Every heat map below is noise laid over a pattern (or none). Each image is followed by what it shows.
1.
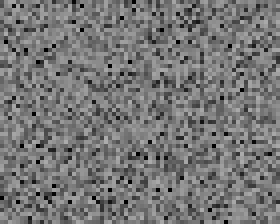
only noise
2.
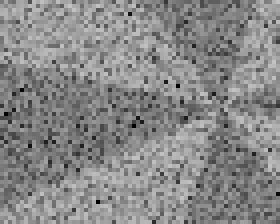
spokes from one point
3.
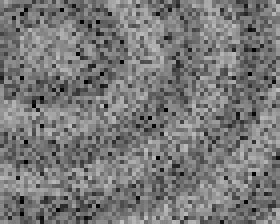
rings round one point
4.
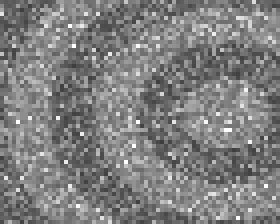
rings round one point
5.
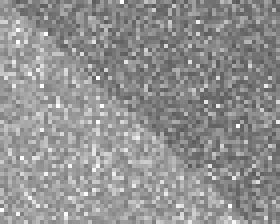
a sharp edge
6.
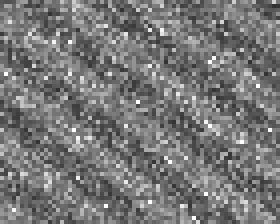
diagonal stripes
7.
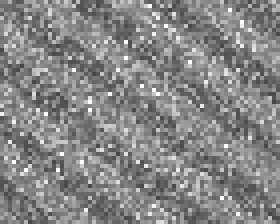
diagonal stripes
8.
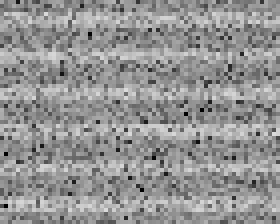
horizontal stripes
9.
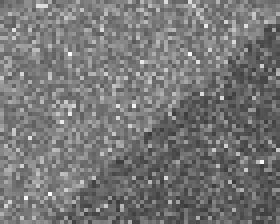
a sharp edge
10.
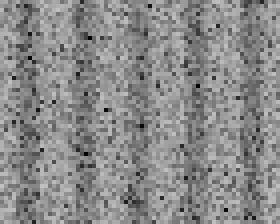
vertical stripes
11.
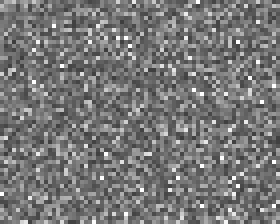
only noise
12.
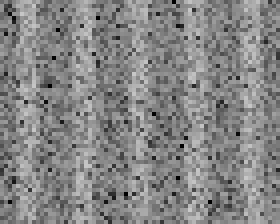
vertical stripes
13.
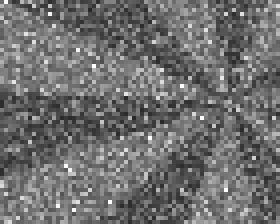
spokes from one point
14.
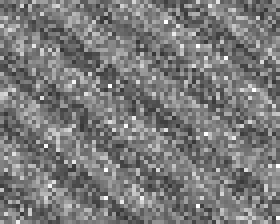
diagonal stripes
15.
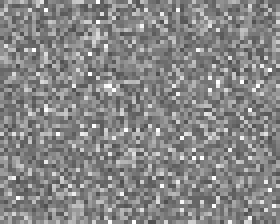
only noise
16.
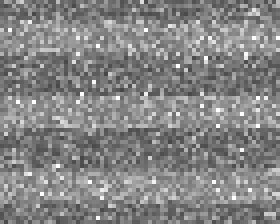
horizontal stripes
